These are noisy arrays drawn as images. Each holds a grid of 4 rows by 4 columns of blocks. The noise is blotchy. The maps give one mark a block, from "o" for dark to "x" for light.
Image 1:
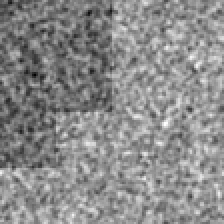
o o x x
o o x x
o x x x
x x x x
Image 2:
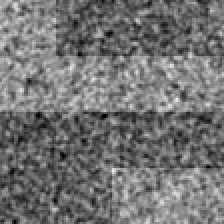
x o o o
x x x x
o o o o
o o x x
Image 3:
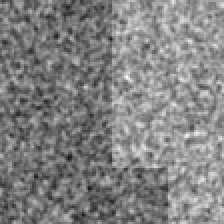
o o x x
o o x x
o o x x
o o o x
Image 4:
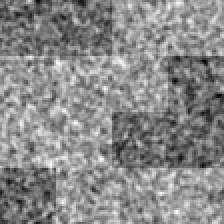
o o x x
x x x o
x x o o
o x x x
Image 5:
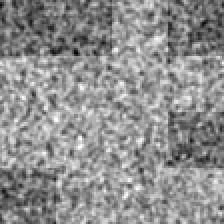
o o x o
x x x x
x x x o
o x x x
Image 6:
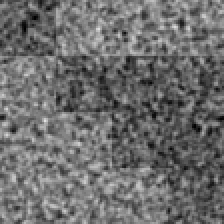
o x x x
x o o o
x x o o
x x x o
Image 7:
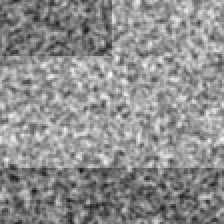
o o x x
x x x x
x x x x
o o o o
